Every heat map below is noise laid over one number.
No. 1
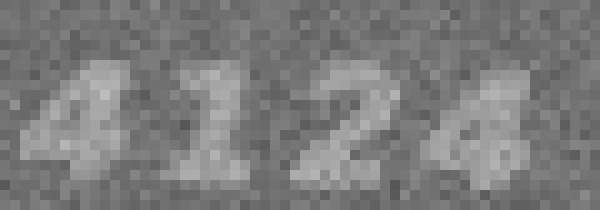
4124
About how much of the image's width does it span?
nearly all
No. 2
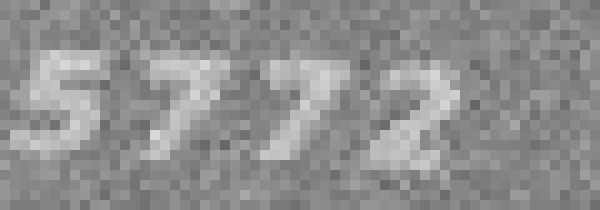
5772
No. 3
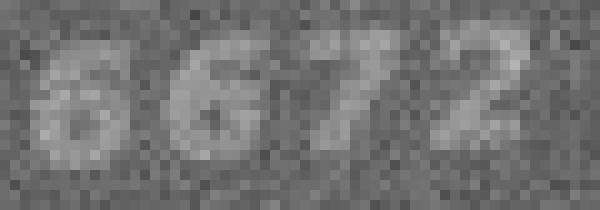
6672
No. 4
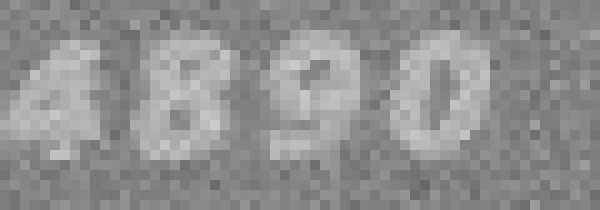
4890
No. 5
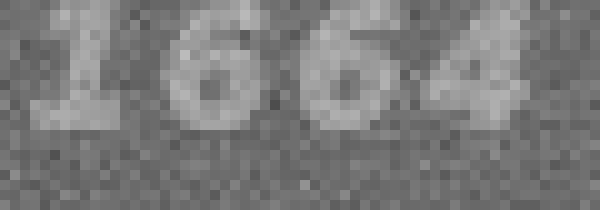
1664
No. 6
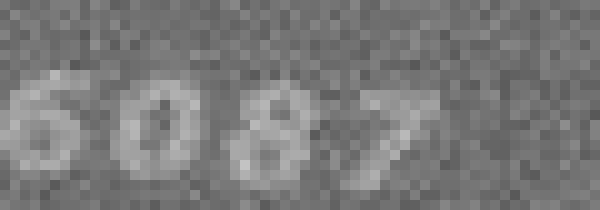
6087
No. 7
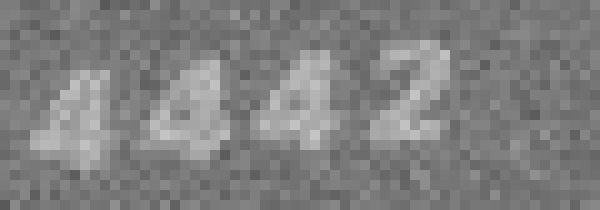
4442
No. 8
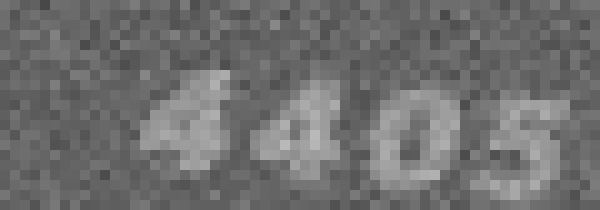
4405
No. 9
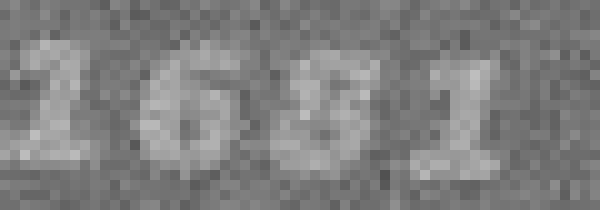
1681
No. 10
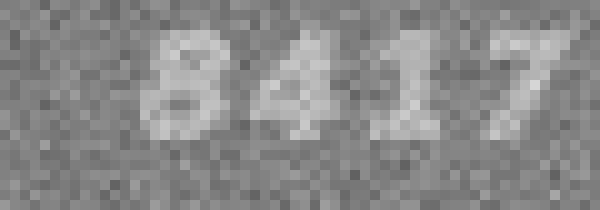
8417
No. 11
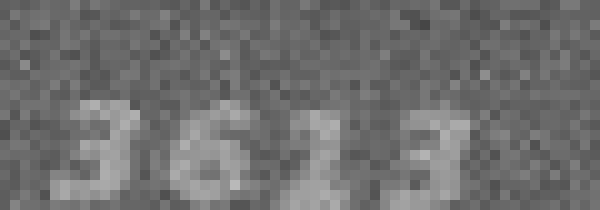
3613
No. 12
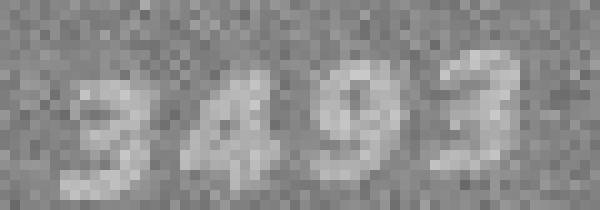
3493
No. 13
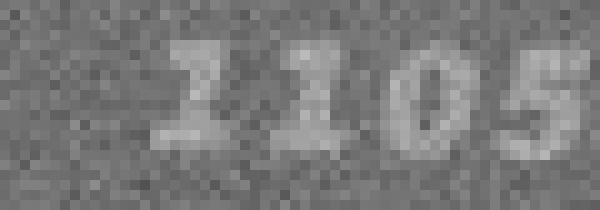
1105
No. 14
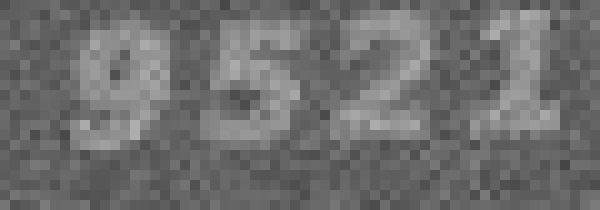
9521
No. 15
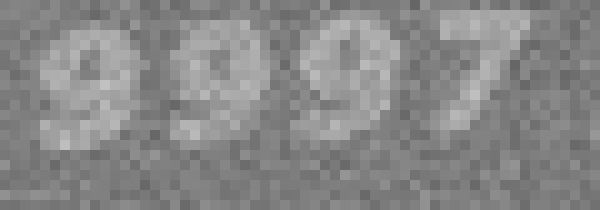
9997
